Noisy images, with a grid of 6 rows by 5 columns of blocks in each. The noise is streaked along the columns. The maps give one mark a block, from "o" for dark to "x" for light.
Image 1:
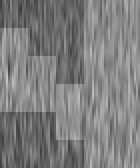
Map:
o o o x x
x o o x x
x x o x x
x x x x x
o o x x x
o o o x x
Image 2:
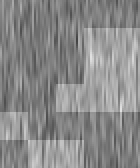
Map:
o o o o o
o o o x x
o o o x x
o o x x x
x o o o o
o x x o o
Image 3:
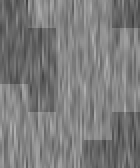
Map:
o x x x o
o o x x x
o o x x x
x o x x x
x x x x o
x x x o o
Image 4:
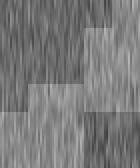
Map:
o o o o x
o o o x x
o o o x x
o x x x x
x x x o o
x x x o o
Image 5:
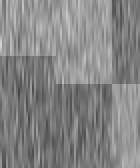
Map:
x x x x o
x x x x o
o o x x o
o o o o x
o o o o x
o o o o x
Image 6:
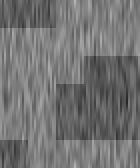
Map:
o o x x x
x x x x x
x x x o o
x x o o o
x x o o o
o x x x x
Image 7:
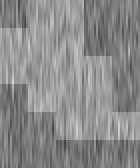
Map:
o x x o o
x x x o o
x x x x o
o x x x o
o o x x x
o o o o o
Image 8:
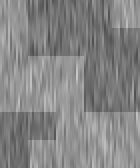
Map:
x o o o x
x o o o o
x x x o o
x x x o o
o o x x x
o x x x x
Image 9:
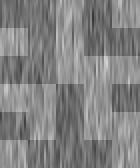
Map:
o o x o x
x o x o o
o o x x x
x x o x o
o x o x x
x o o o x
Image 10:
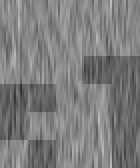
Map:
x x x x x
x x x x x
x x x o o
o o x x o
o x x x o
x o x x o
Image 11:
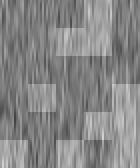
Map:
o o o x o
o o x x o
o o o o o
o x o o x
o o o x x
x o x o x
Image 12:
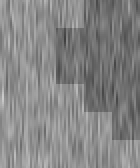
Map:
x x x o o
x x o o o
x x o o o
x x x o o
x x x x o
x x x x x
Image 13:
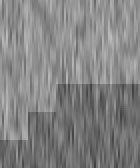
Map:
x x x x x
x x x x x
x x x x x
x x o o o
x o o o o
o o o o o
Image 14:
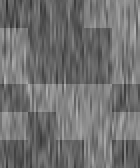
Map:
o o o x x
x o o o x
x o o o x
o x x x o
x o x x x
o o o x o
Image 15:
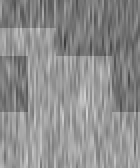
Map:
o o o o o
x x o o o
o x x x o
o x x x o
x x x x x
x x x x x
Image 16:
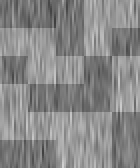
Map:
o o o x x
x x o x o
o x x o x
x o o o x
x x x x o
o o x x o
